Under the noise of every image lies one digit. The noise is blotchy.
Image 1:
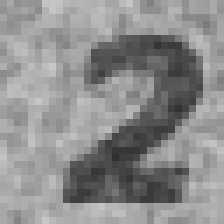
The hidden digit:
2
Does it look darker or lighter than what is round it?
darker
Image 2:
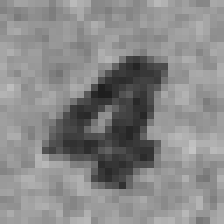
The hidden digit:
4
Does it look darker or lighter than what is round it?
darker
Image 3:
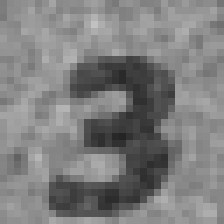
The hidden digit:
3
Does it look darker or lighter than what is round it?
darker
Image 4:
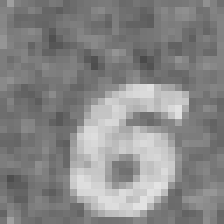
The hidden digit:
6
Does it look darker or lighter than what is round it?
lighter
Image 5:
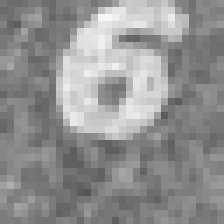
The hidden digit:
6
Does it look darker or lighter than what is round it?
lighter
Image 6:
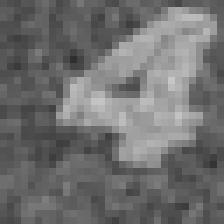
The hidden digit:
4
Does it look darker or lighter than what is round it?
lighter
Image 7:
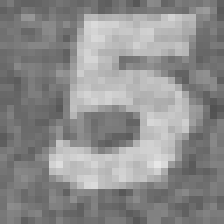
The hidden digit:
5
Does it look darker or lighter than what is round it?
lighter
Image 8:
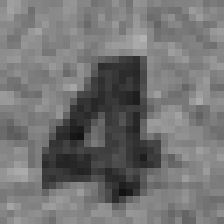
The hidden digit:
4
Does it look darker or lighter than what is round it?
darker
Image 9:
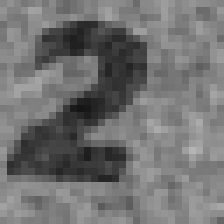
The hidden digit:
2
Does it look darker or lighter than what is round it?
darker
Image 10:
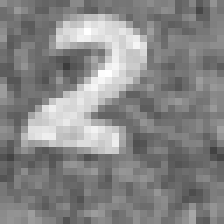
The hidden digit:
2
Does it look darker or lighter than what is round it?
lighter
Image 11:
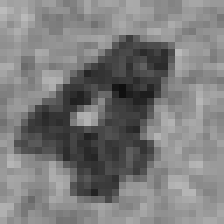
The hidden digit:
4
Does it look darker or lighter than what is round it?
darker
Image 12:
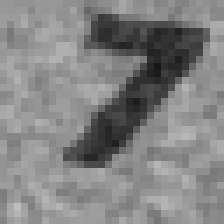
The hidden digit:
7
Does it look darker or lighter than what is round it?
darker
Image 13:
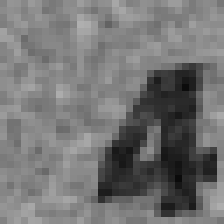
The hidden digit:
4
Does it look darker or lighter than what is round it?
darker
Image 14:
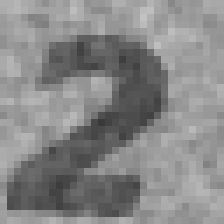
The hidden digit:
2
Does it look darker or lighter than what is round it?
darker
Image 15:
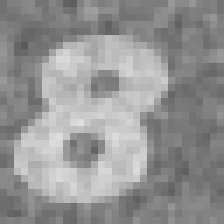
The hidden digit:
8
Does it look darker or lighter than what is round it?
lighter
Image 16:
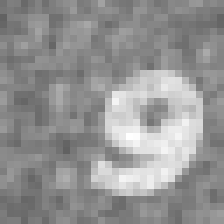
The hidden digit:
9
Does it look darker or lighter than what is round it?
lighter
